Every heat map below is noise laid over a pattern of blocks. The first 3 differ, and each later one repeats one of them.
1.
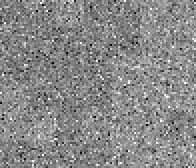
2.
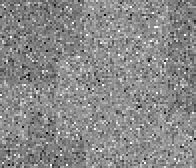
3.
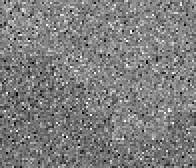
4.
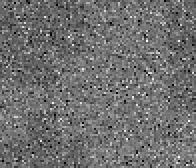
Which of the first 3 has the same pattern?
2
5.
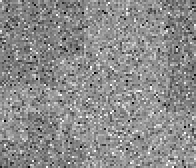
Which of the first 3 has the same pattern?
2
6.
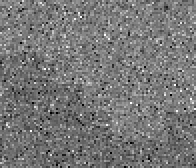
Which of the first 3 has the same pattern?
3
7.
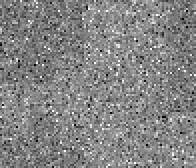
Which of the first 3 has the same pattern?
2
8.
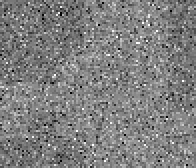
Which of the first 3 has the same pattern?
2
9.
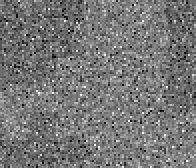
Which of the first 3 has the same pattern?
2
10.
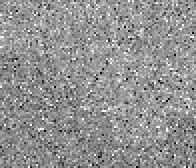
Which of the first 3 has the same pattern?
3
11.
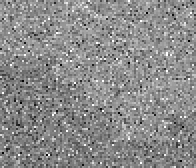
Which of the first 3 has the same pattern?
3
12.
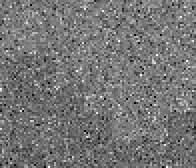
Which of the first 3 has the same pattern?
3
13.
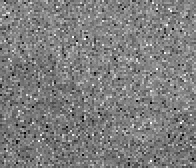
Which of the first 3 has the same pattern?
3
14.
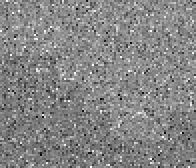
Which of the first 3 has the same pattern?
3
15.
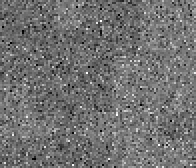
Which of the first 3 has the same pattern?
1
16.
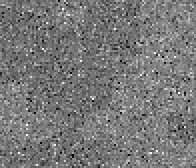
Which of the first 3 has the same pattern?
1
